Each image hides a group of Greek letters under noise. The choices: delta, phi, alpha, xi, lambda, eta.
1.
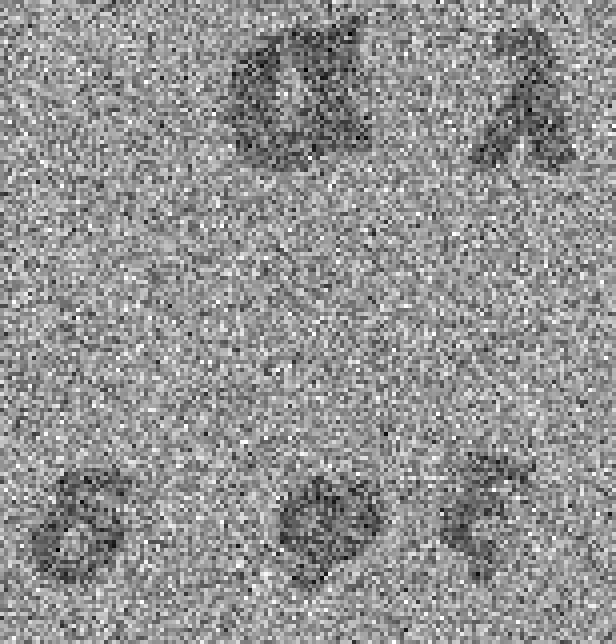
top middle: alpha; top right: lambda; bottom left: delta; bottom middle: phi; bottom right: xi
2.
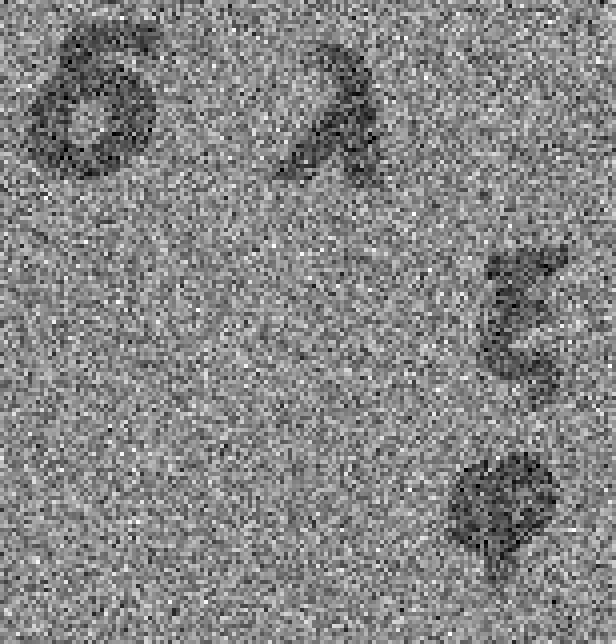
top left: delta; top middle: lambda; middle right: xi; bottom right: phi
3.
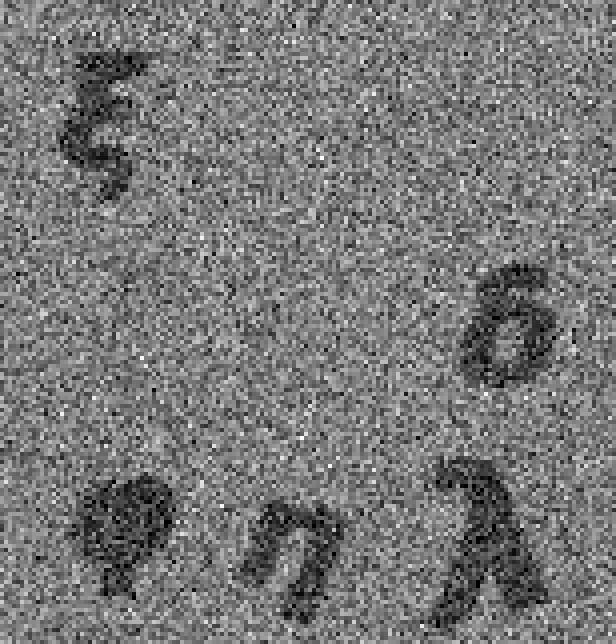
top left: xi; middle right: delta; bottom left: phi; bottom middle: eta; bottom right: lambda
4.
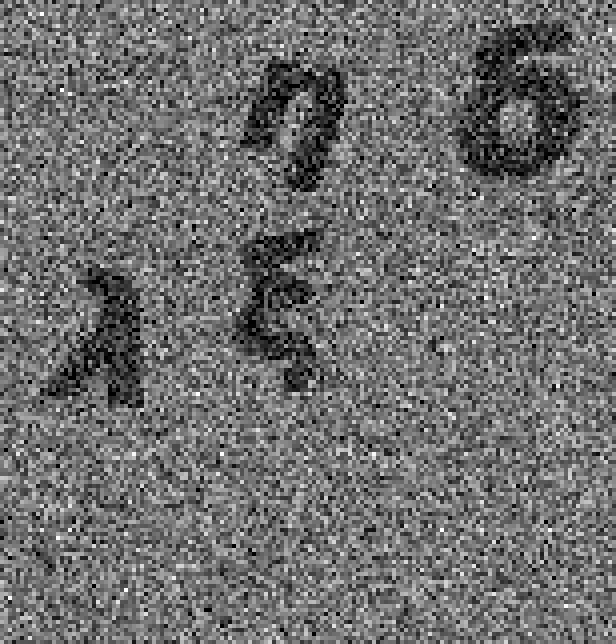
top middle: eta; top right: delta; middle left: lambda; centre: xi
